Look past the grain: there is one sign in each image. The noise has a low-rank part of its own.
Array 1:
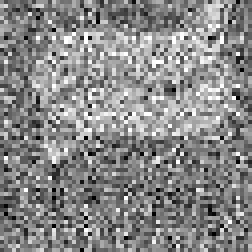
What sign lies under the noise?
approximately sign
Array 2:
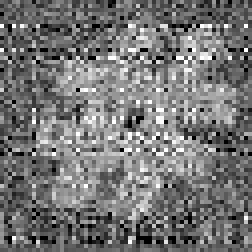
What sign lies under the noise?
hash sign
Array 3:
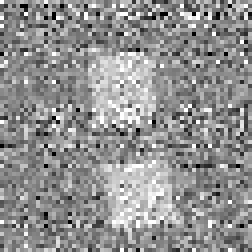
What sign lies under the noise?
colon
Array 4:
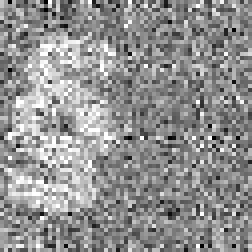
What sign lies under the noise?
section sign
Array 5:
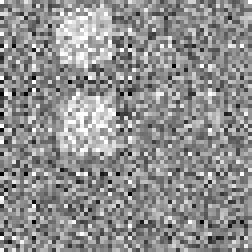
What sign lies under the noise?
colon
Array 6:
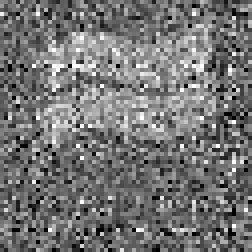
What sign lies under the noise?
approximately sign
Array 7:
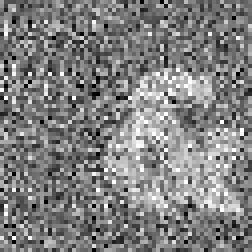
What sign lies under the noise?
ampersand
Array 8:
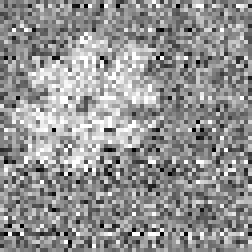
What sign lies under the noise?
hash sign
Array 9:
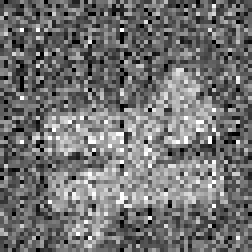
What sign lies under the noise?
not-equal sign
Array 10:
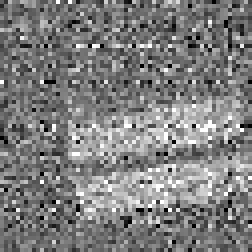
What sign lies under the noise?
equals sign
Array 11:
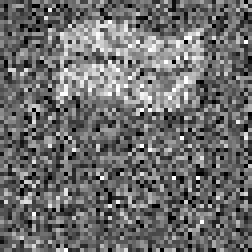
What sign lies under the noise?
approximately sign
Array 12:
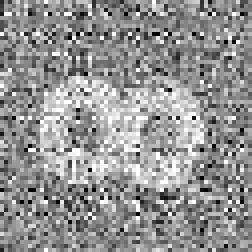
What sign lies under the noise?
infinity sign
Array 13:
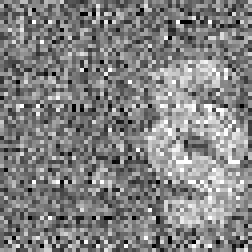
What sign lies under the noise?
section sign
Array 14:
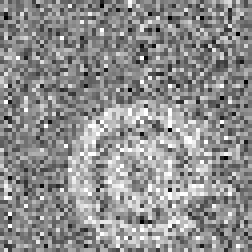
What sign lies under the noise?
at sign
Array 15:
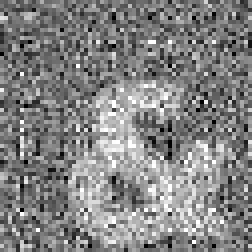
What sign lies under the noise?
ampersand
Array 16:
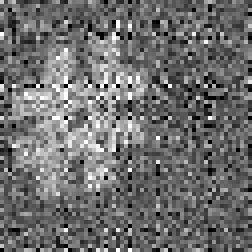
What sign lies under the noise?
hash sign
